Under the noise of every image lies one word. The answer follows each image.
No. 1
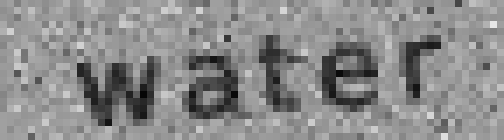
water
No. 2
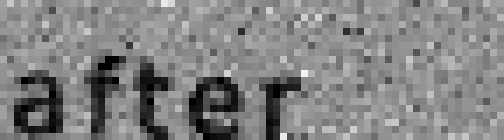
after
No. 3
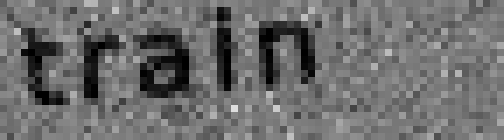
train
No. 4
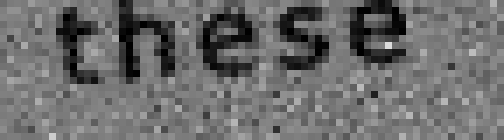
these
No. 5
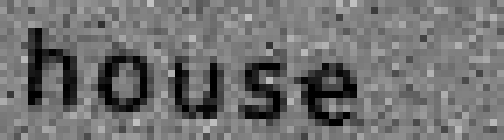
house
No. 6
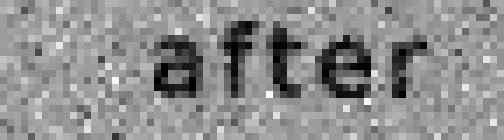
after
